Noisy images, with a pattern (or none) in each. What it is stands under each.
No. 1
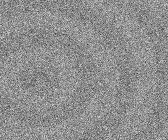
rings round one point
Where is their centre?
middle left
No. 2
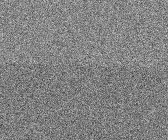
a sharp edge
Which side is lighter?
top
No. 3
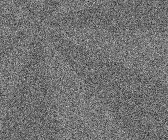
spokes from one point
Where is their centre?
top left
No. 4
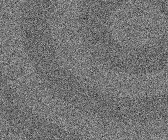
rings round one point
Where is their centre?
top right
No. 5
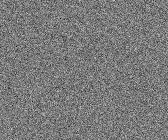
only noise
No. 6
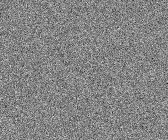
only noise
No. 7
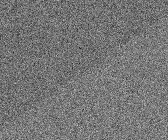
a sharp edge
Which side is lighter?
bottom right
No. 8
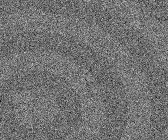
rings round one point
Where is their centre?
bottom left
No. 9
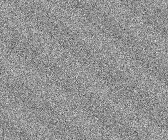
diagonal stripes
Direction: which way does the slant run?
top left to bottom right
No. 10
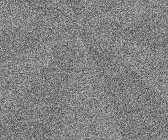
spokes from one point
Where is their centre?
top middle
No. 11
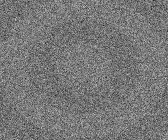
rings round one point
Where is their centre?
centre
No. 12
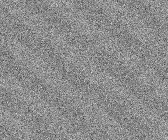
diagonal stripes
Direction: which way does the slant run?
top left to bottom right
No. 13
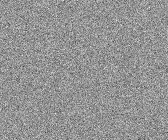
only noise
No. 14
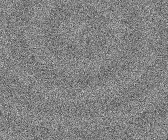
rings round one point
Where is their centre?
top middle
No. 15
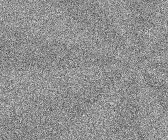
spokes from one point
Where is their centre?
middle right
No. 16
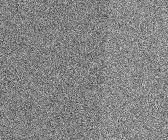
a sharp edge
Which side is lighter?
right
